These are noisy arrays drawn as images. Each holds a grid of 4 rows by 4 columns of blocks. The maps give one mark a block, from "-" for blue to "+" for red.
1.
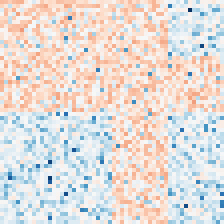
+ + + -
+ + + +
- - + -
- - + -
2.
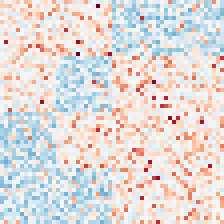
+ + - -
+ - + +
- + + +
- - + +
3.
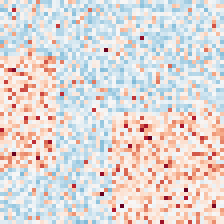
- - - -
+ - - -
+ - + +
- - + +
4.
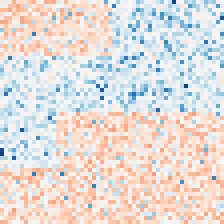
+ + - -
- - - -
- + + +
+ + + +
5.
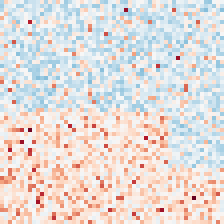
- - - -
- - - -
+ + + -
+ + + +
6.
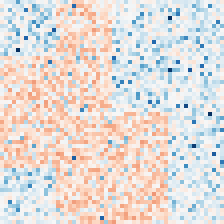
- + - -
+ + - -
+ + + -
- + + -
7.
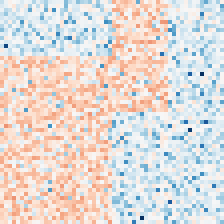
- - + -
+ + + -
+ + - -
+ + - -
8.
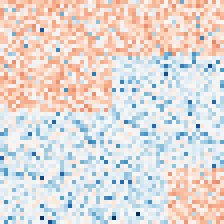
+ + + +
+ + - -
- - - -
- - - +
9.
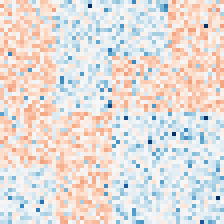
+ - - +
+ - + +
+ + - -
- + - -
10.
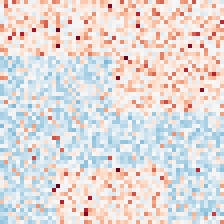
+ + + +
- - + +
- - - -
- + + -
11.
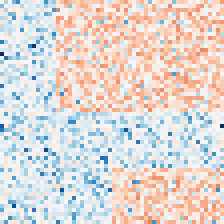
- + + +
- + + +
- - - -
- - + +
